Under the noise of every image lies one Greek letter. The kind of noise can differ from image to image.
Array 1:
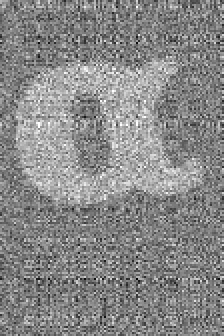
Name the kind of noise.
low rank plus noise
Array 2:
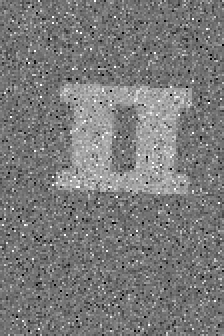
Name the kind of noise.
heavy tails
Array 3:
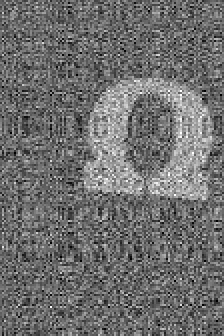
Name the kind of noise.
low rank plus noise
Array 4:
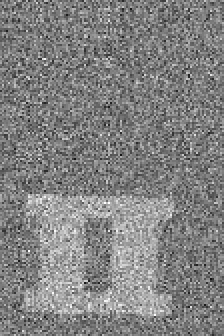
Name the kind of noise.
low rank plus noise
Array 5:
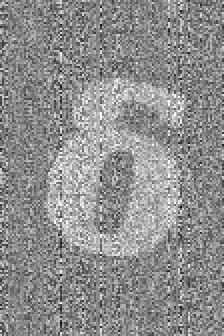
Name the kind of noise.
columns of uneven size
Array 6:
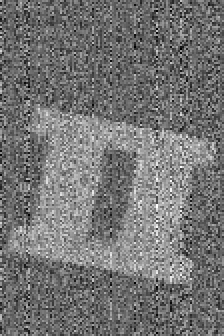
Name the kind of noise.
columns of uneven size
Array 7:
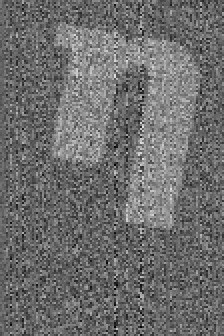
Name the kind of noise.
columns of uneven size
